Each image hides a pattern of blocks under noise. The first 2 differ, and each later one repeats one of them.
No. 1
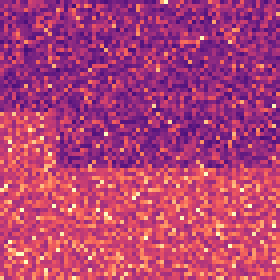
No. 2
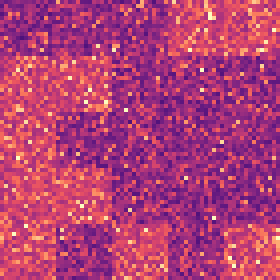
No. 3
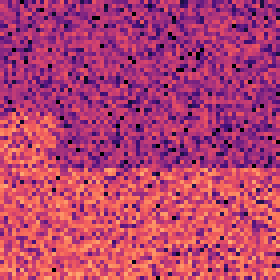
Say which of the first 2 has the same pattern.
1
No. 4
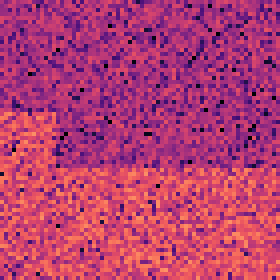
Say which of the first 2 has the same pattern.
1
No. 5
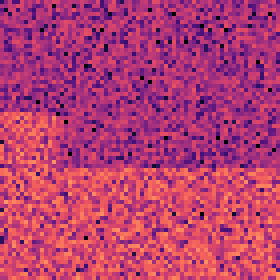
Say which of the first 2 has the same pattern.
1
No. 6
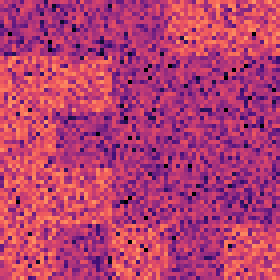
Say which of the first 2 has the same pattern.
2
